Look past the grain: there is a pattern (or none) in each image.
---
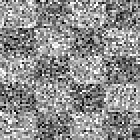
a checkerboard
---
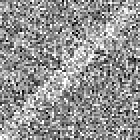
a diagonal band
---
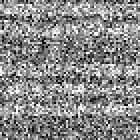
bands of rows
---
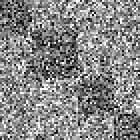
blocks along the diagonal
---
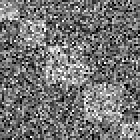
blocks along the diagonal
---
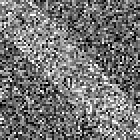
a diagonal band
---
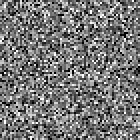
only noise
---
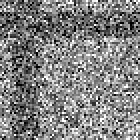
bands of rows crossing bands of columns
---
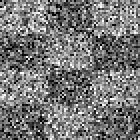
a checkerboard
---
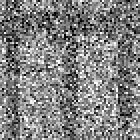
bands of rows crossing bands of columns
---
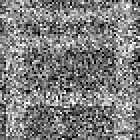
bands of rows crossing bands of columns
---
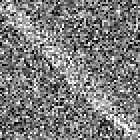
a diagonal band
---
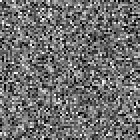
only noise
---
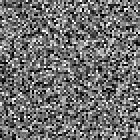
only noise
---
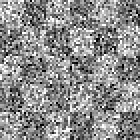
a checkerboard
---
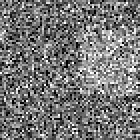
one block
